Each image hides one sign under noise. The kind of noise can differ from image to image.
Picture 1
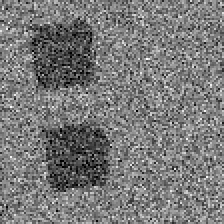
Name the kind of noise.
independent entries
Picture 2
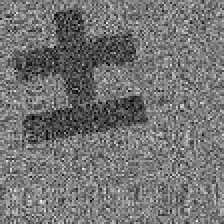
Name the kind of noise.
low rank plus noise
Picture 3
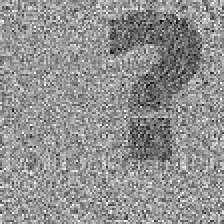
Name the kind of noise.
low rank plus noise
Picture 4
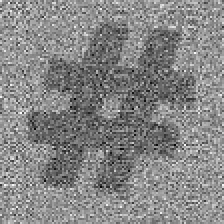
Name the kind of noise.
low rank plus noise
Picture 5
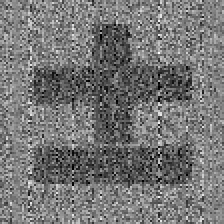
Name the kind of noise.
columns of uneven size
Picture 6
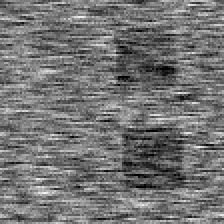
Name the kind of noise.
streaked along the rows
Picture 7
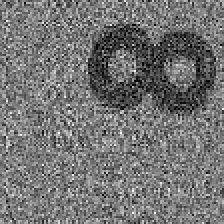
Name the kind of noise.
low rank plus noise
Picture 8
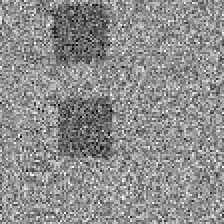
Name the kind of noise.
low rank plus noise
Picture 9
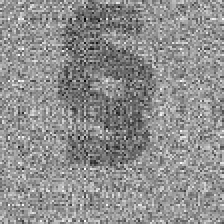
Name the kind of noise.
low rank plus noise
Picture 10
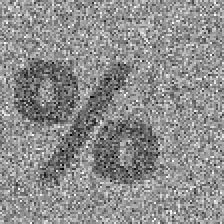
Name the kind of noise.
independent entries
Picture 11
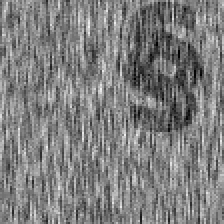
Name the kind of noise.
streaked along the columns
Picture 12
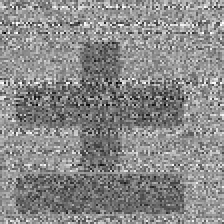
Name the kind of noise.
rows of uneven size
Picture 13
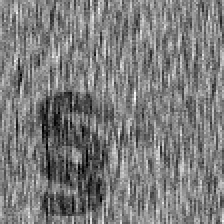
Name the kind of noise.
streaked along the columns
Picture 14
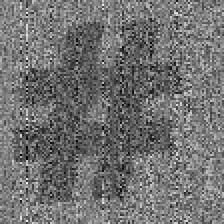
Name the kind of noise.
columns of uneven size
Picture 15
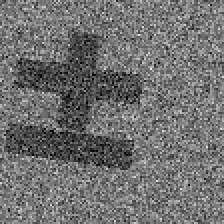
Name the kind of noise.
independent entries
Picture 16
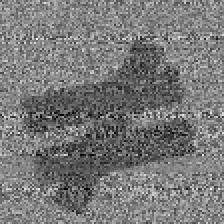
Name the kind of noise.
rows of uneven size
